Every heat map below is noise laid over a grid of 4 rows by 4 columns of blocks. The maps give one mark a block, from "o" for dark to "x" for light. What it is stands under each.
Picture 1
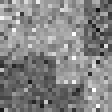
x x x o
x x x o
o o x x
o o o x
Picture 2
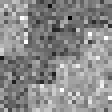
x o o o
x o o x
o o x x
o x x x
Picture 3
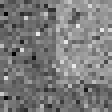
o o x x
o o x x
o o x x
o o o o
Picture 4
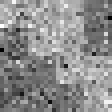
x x x o
o x x o
o o x x
o o o x
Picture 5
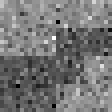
x x x x
x x o o
o o o x
o o x x
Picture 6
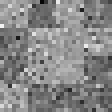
x o x o
o x x x
o x x o
x o o o
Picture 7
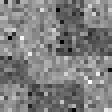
x x o x
x x o o
o x x x
x o o x
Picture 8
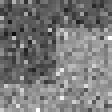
o o o o
o o x x
o o x x
x x x x
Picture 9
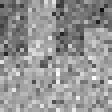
o x o o
o x o x
x x x x
x x x x
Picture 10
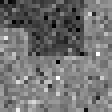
o o o x
x o o x
x x x x
x x x x
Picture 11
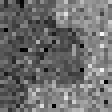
o o x x
o o o x
o o o x
o x x x
